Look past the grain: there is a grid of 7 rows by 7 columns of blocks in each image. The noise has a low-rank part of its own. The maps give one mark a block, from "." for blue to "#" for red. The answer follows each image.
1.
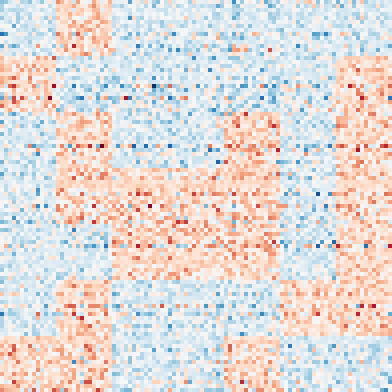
.#.....
#.....#
.#..#.#
.####.#
..###.#
.#...##
##..#..
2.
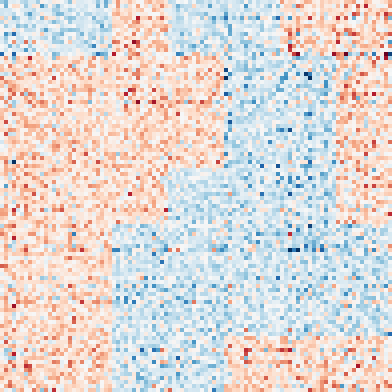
..#..##
####..#
####..#
###...#
##.....
##.....
##..###
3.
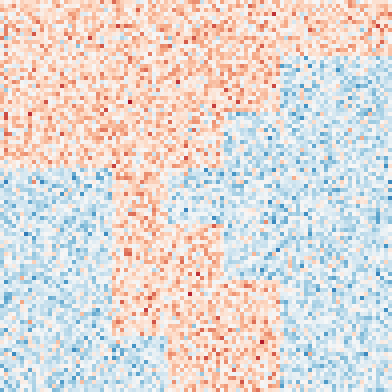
#######
#####..
####...
..#....
..##...
..###..
...##..
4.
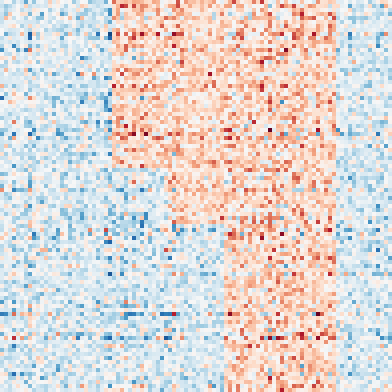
..####.
..####.
..####.
...###.
....##.
....##.
....##.
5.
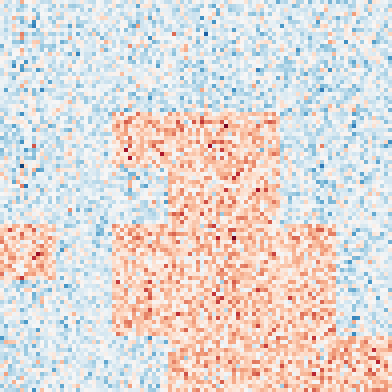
.......
.......
..###..
...##..
#.####.
..####.
...####
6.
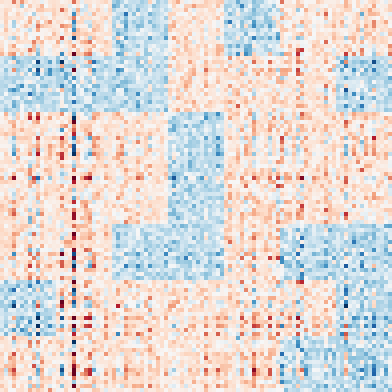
##.#.##
...###.
###.###
###.###
##..#..
.#####.
#####..
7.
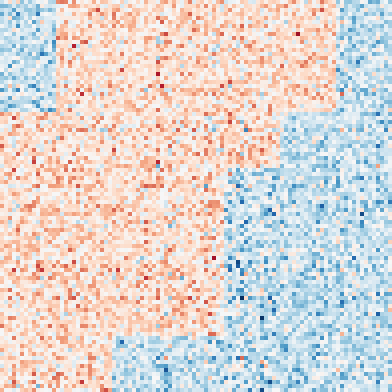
.#####.
.#####.
#####..
####...
####...
####...
##.....
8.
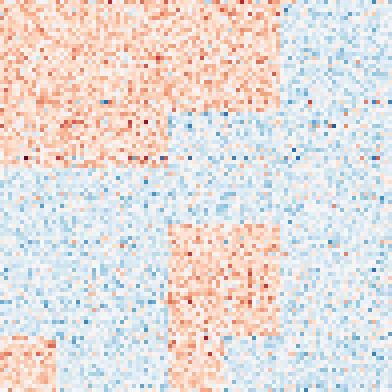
#####..
#####..
###....
.......
...##..
...##..
#..#...
